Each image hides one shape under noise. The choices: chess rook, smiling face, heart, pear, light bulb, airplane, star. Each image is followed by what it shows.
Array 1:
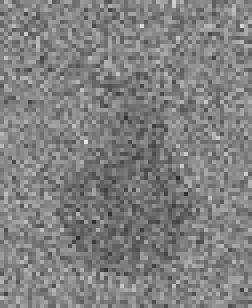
pear
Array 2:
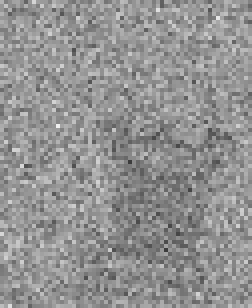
chess rook
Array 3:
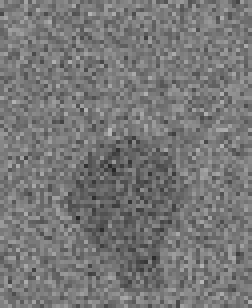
light bulb
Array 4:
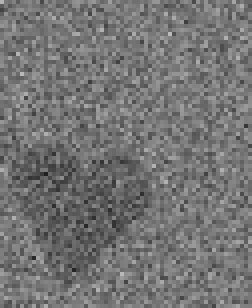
heart
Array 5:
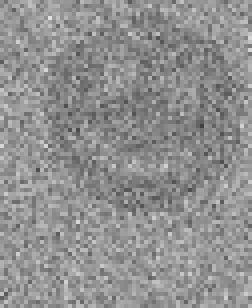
smiling face
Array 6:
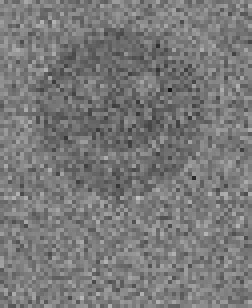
smiling face
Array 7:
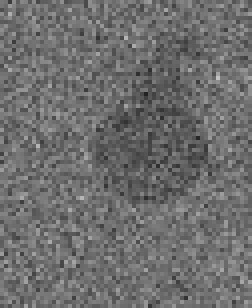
pear
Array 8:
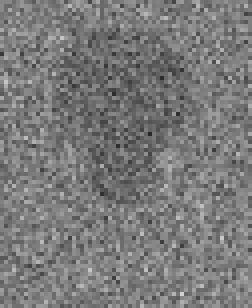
light bulb
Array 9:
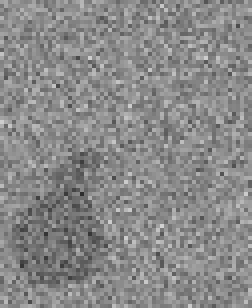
pear
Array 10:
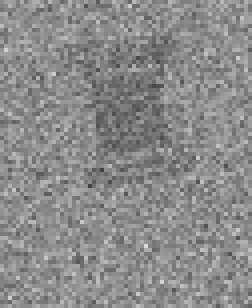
chess rook
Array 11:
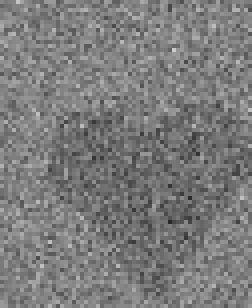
heart
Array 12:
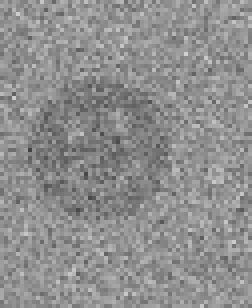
smiling face
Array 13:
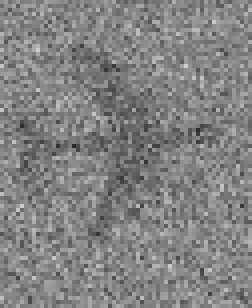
airplane
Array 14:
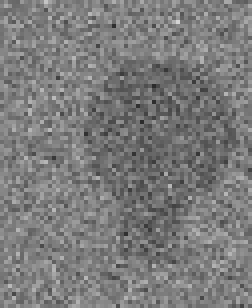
light bulb
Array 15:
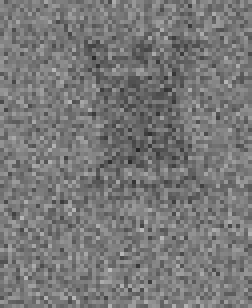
chess rook
